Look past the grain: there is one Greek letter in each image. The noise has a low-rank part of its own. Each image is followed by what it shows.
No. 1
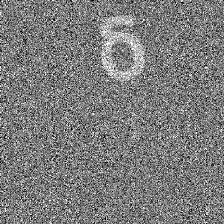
delta
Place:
top middle
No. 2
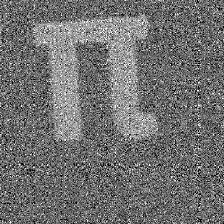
pi
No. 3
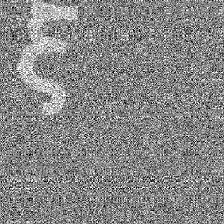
xi
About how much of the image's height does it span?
half
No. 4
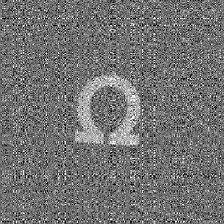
omega
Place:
centre
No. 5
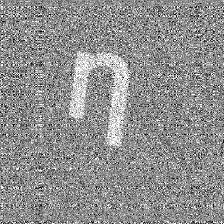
eta
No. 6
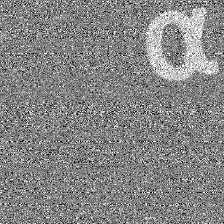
alpha
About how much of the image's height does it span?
a third
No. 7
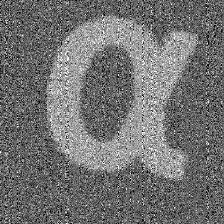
alpha
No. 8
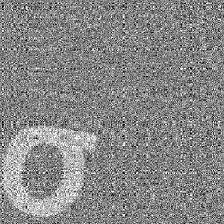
sigma
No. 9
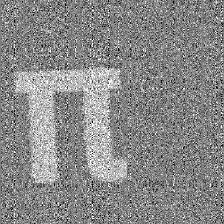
pi
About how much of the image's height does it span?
half
